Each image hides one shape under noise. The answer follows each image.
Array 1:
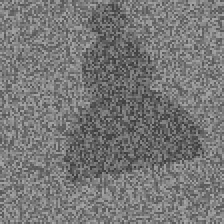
chess pawn
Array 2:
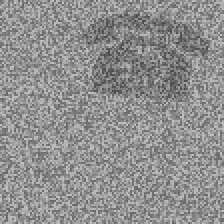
telephone
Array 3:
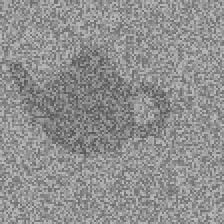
teapot
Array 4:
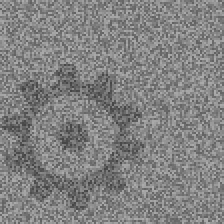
gear
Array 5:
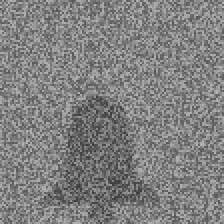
bell
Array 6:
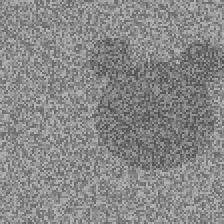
bear's head
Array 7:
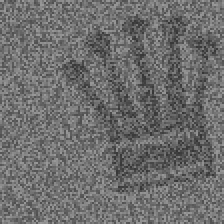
chess queen
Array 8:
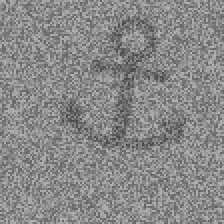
anchor
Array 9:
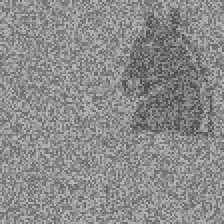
chess knight
